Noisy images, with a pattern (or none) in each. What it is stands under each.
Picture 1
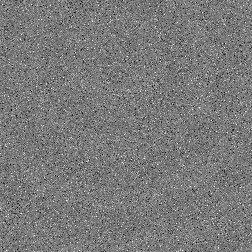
rings round one point
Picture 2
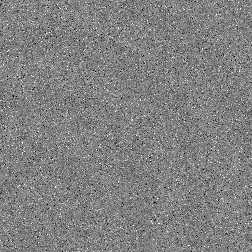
rings round one point
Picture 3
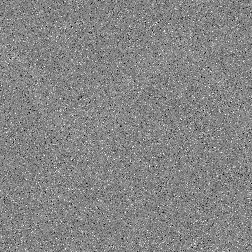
a wavy band
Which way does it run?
left to right
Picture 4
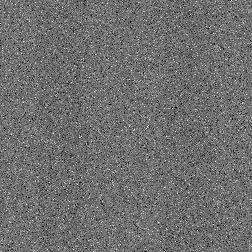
vertical stripes
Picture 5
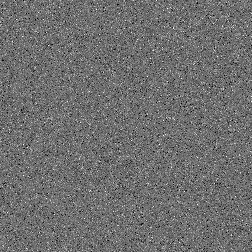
only noise
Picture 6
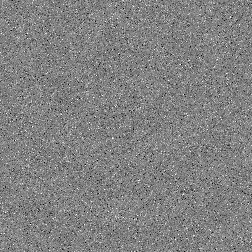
rings round one point
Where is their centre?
top middle
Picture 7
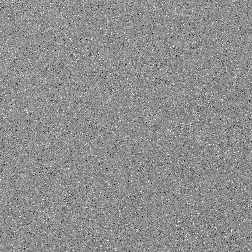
a smooth slope
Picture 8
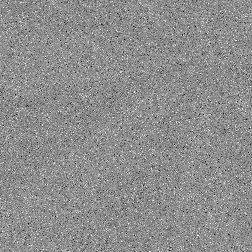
spokes from one point
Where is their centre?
top right
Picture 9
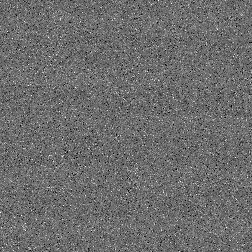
horizontal stripes
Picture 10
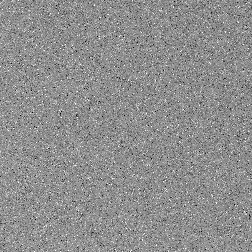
a smooth slope
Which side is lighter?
bottom left
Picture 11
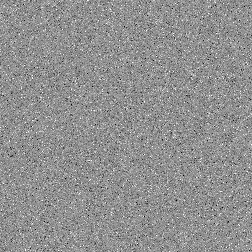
only noise
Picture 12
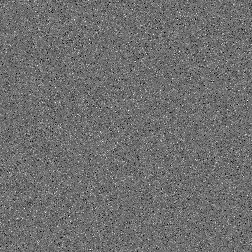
only noise
